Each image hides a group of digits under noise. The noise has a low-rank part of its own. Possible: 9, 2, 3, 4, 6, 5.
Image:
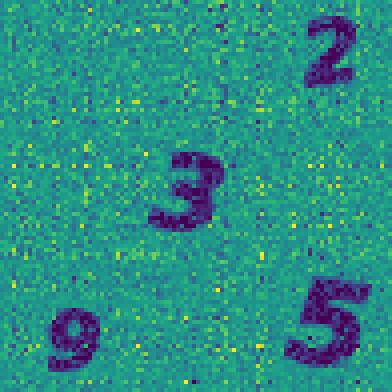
top right: 2; centre: 3; bottom left: 9; bottom right: 5
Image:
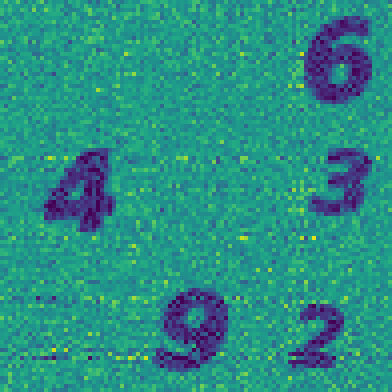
top right: 6; middle left: 4; middle right: 3; bottom middle: 9; bottom right: 2
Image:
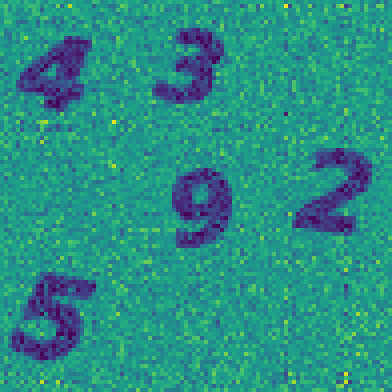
top left: 4; top middle: 3; centre: 9; middle right: 2; bottom left: 5
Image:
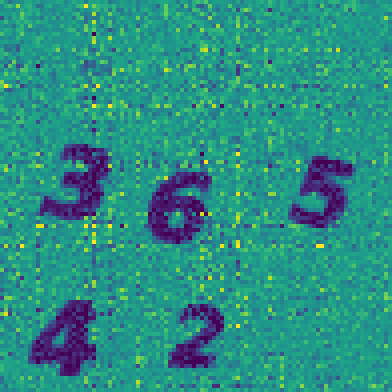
middle left: 3; centre: 6; middle right: 5; bottom left: 4; bottom middle: 2
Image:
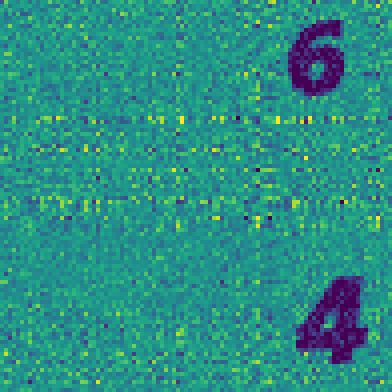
top right: 6; bottom right: 4
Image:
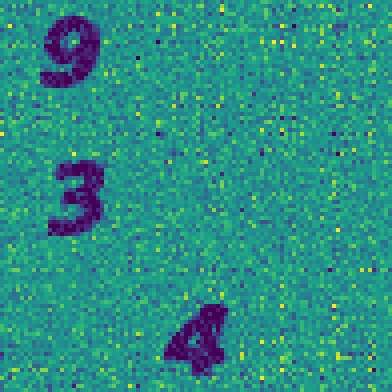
top left: 9; middle left: 3; bottom middle: 4
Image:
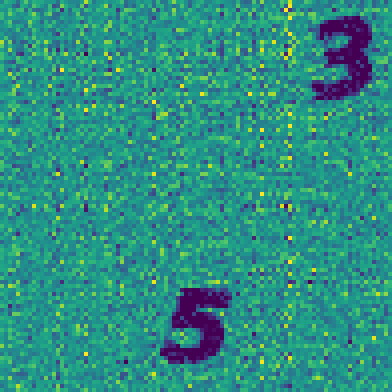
top right: 3; bottom middle: 5
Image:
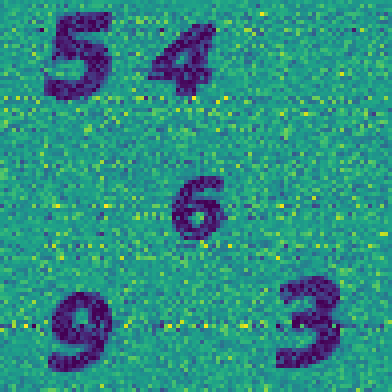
top left: 5; top middle: 4; centre: 6; bottom left: 9; bottom right: 3
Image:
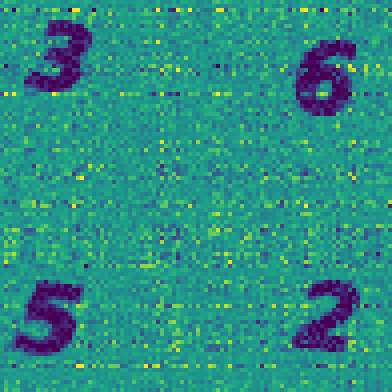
top left: 3; top right: 6; bottom left: 5; bottom right: 2
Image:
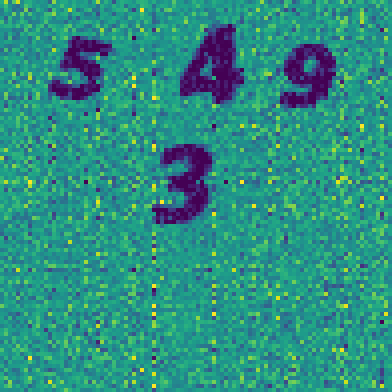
top left: 5; top middle: 4; top right: 9; centre: 3
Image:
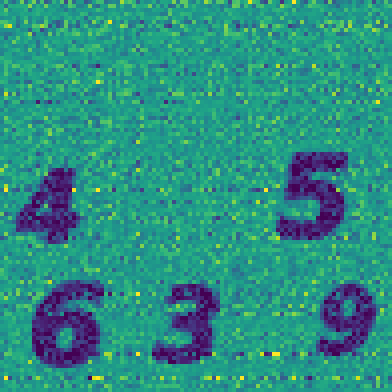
middle left: 4; middle right: 5; bottom left: 6; bottom middle: 3; bottom right: 9
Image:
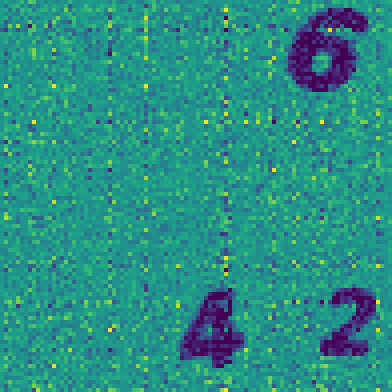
top right: 6; bottom middle: 4; bottom right: 2
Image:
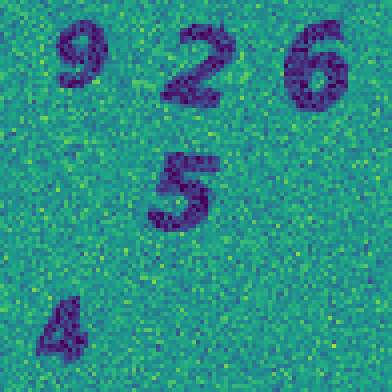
top left: 9; top middle: 2; top right: 6; centre: 5; bottom left: 4
